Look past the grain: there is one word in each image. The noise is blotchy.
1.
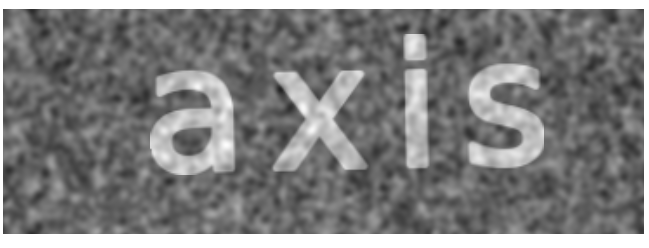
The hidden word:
axis
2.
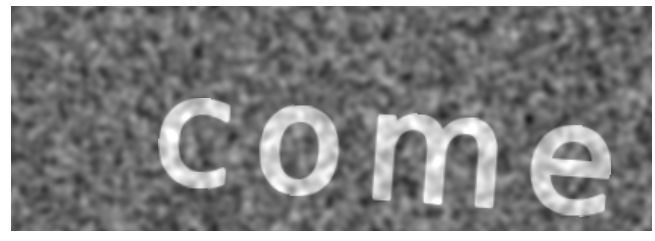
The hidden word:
come
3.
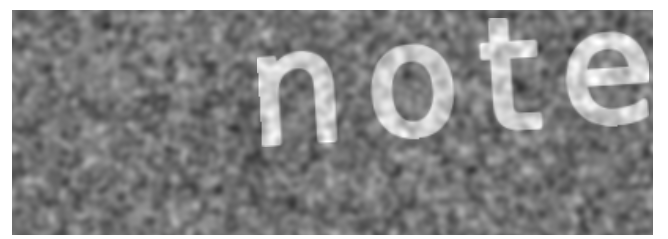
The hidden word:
note
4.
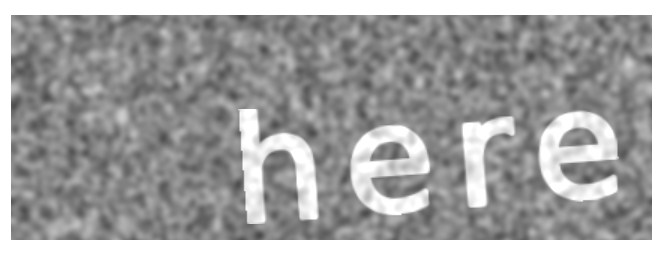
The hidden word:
here
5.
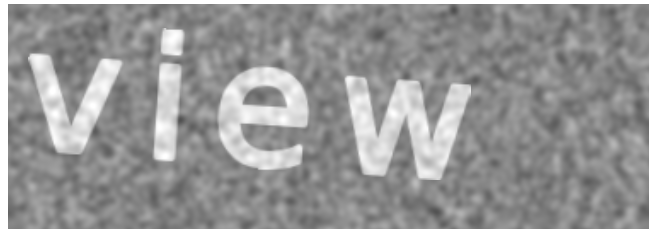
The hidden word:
view
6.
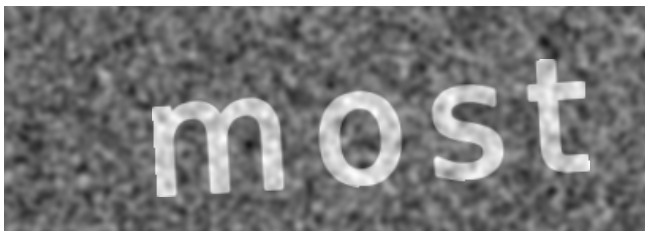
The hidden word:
most
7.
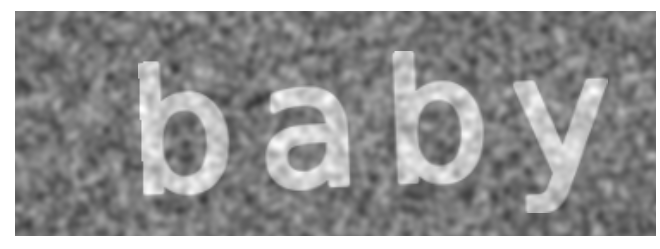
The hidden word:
baby
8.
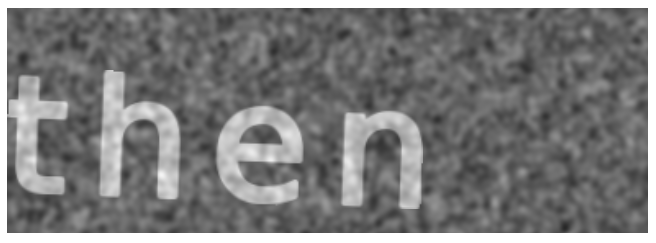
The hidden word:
then
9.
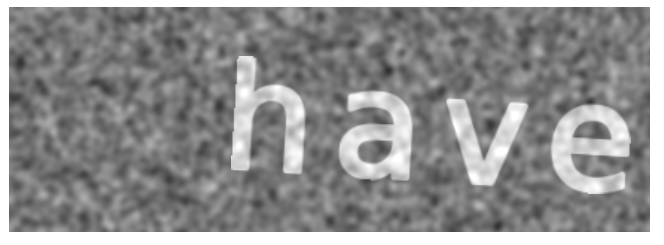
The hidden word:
have
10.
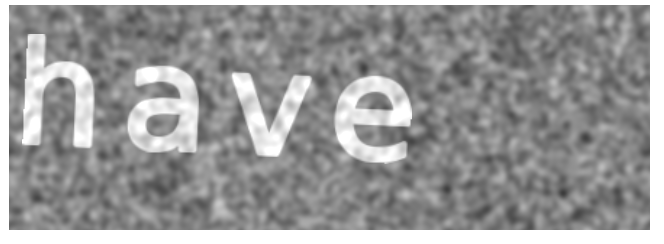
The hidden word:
have
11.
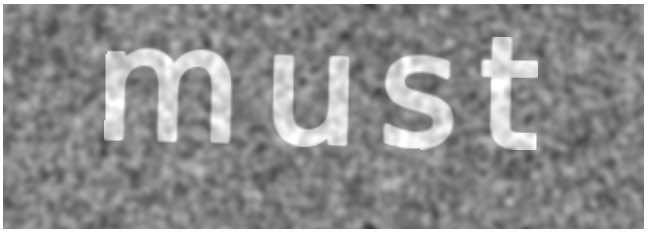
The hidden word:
must
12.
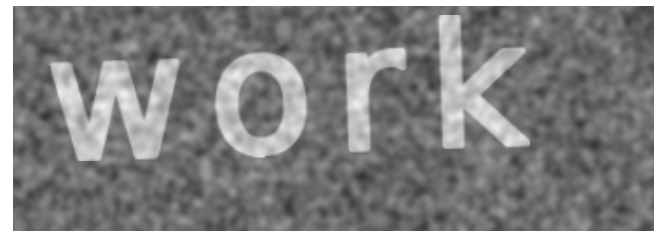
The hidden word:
work
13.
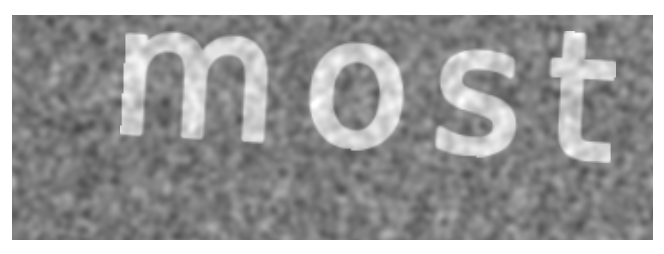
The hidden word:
most
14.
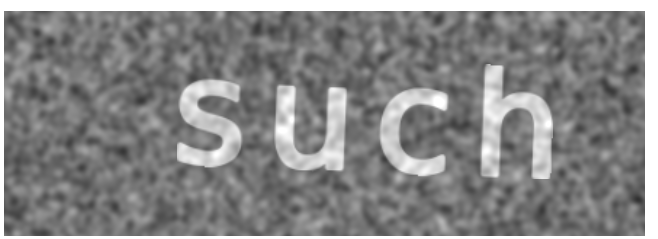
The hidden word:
such
